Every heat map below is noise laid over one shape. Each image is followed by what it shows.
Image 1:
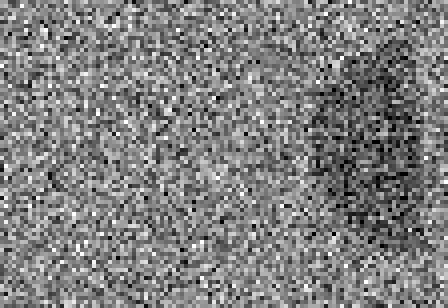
dark half disc
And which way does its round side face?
left
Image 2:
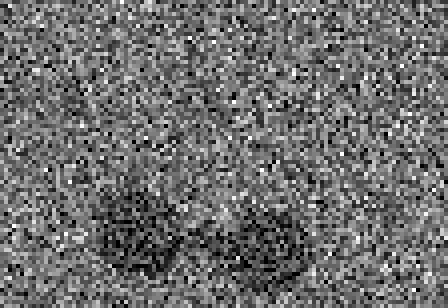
dark dumbbell
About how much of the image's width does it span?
half
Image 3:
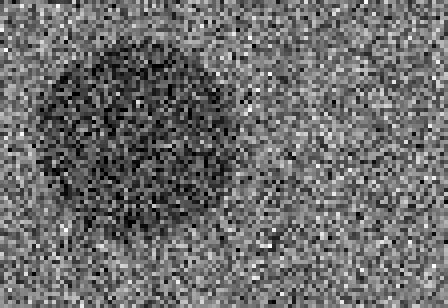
dark disc
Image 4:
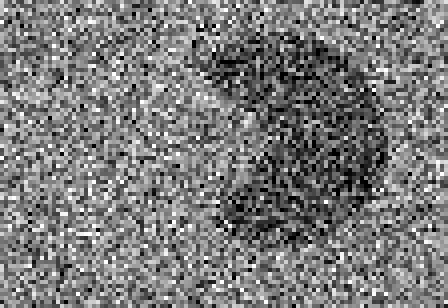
dark disc with a wedge cut out
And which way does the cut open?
left
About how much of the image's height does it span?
two thirds
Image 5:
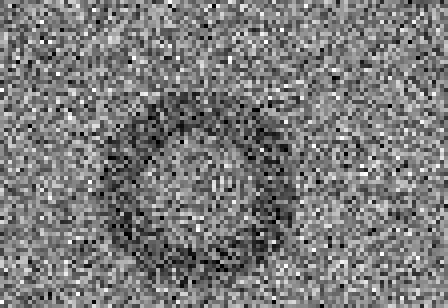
dark ring
